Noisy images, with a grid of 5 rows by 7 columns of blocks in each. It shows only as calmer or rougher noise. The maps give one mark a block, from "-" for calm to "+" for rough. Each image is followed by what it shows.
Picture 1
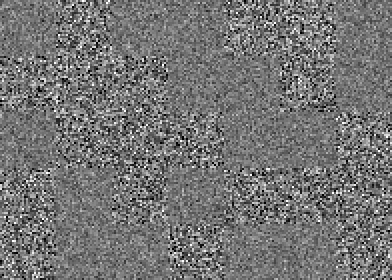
- + - - + + -
+ + + - - + -
- + + + - - +
+ - + - + + +
+ - - + - - +
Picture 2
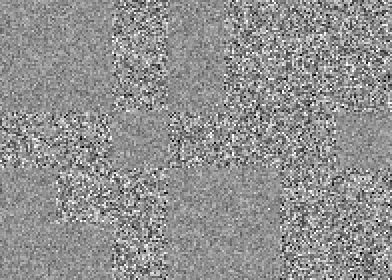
- - + - + + +
- - + - + + +
+ + - + + + -
- + + - - + +
- - + - - + +
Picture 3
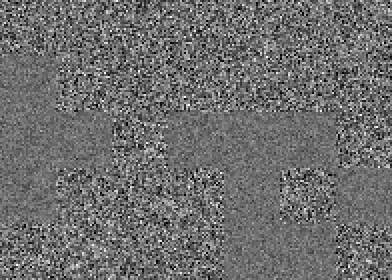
+ + + + + + +
- + + + + + +
- - + - - - +
- + + + - + -
+ + + + - - +
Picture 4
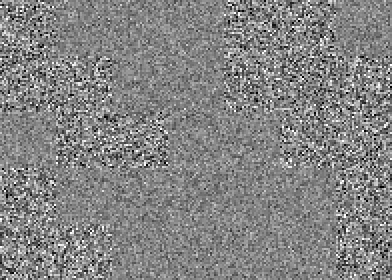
+ - - - + + -
+ + - - + + +
- + + - - + +
+ - - - - - +
+ + - - - - +
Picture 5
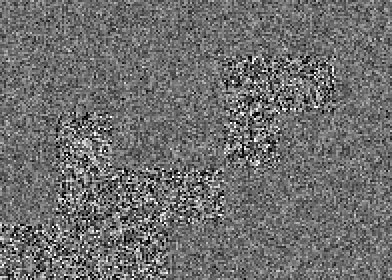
- - - - - - -
- - - - + + -
- + - - + - -
- + + + - - -
+ + + - - - -
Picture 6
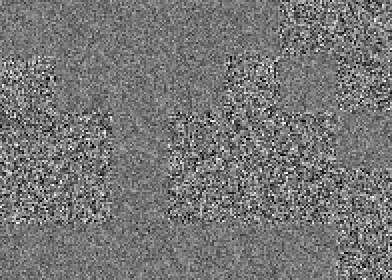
- - - - - + +
+ - - - + - +
+ + - + + + -
+ + - + + + +
- - - - - - +
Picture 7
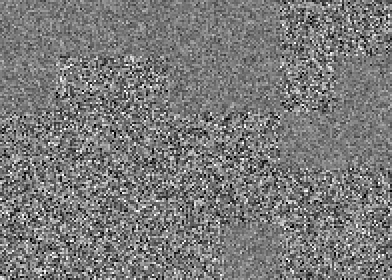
- - - - - + +
- + + - - + -
+ + + + + - -
+ + + + + + +
+ + + + - + +
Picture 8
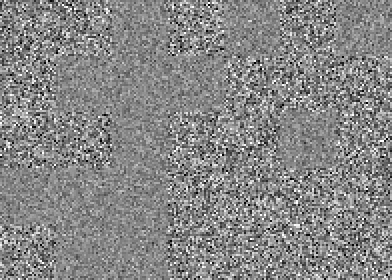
+ + - + - + -
+ - - - + + +
+ + - + + - +
- - - + + + +
+ - - + + + +
